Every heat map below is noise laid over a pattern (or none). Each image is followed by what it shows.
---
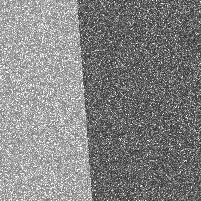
a sharp edge
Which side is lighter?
left
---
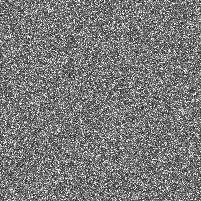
only noise
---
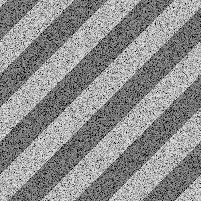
diagonal stripes
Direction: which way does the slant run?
bottom left to top right
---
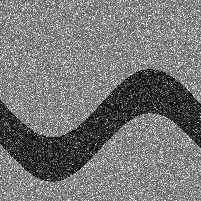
a wavy band
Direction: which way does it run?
left to right
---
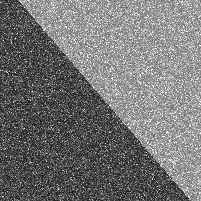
a sharp edge
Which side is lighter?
top right
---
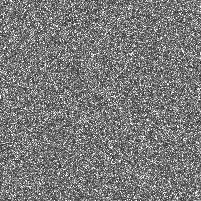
only noise
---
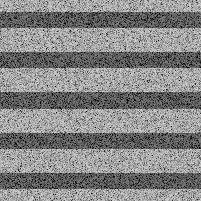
horizontal stripes
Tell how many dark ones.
5
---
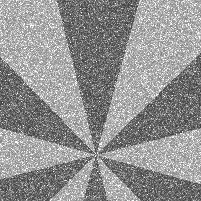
spokes from one point
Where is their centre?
bottom middle
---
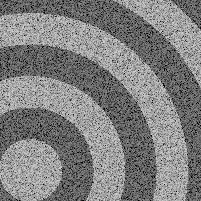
rings round one point
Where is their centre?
bottom left
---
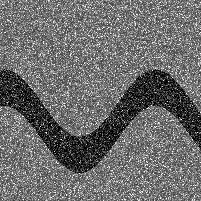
a wavy band
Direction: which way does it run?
left to right
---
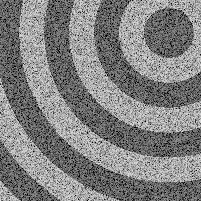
rings round one point
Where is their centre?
top right
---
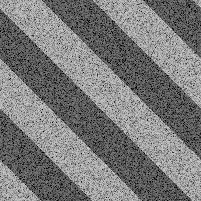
diagonal stripes
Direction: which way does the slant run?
top left to bottom right
